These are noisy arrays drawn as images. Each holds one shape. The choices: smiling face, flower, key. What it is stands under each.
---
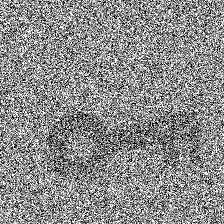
key
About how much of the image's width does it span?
two thirds
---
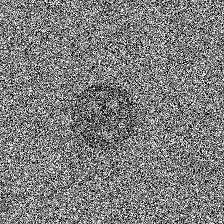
smiling face
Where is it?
centre
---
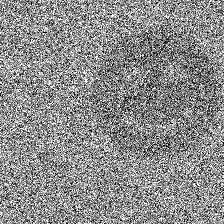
smiling face
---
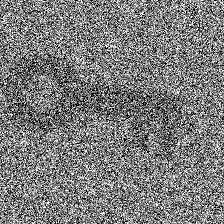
key
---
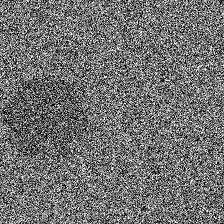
flower
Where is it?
middle left
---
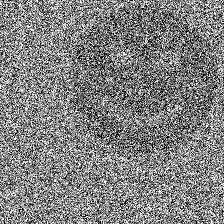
smiling face
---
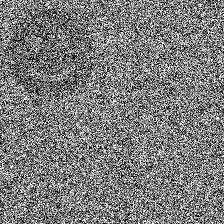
smiling face
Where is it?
top left
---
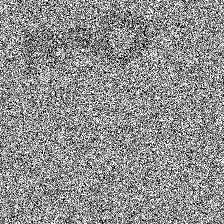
key
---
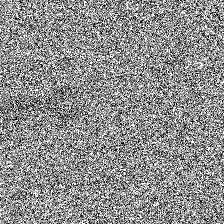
key
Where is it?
middle left
